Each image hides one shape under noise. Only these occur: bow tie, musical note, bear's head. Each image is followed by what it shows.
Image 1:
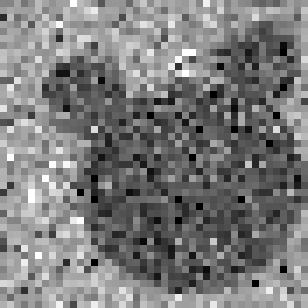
bear's head
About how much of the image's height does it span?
nearly all
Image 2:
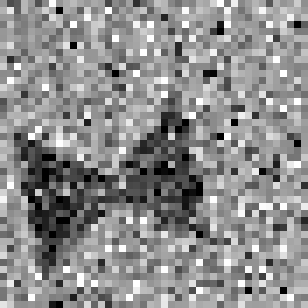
bow tie
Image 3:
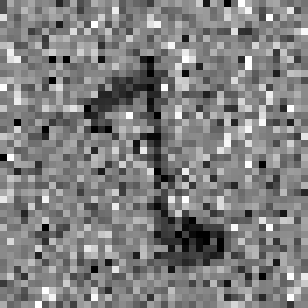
musical note
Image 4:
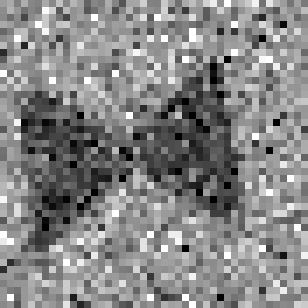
bow tie
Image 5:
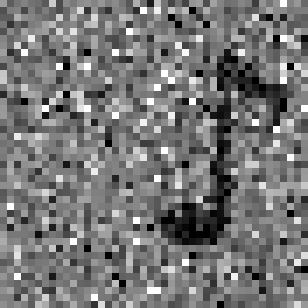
musical note
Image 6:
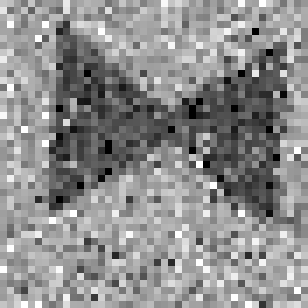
bow tie
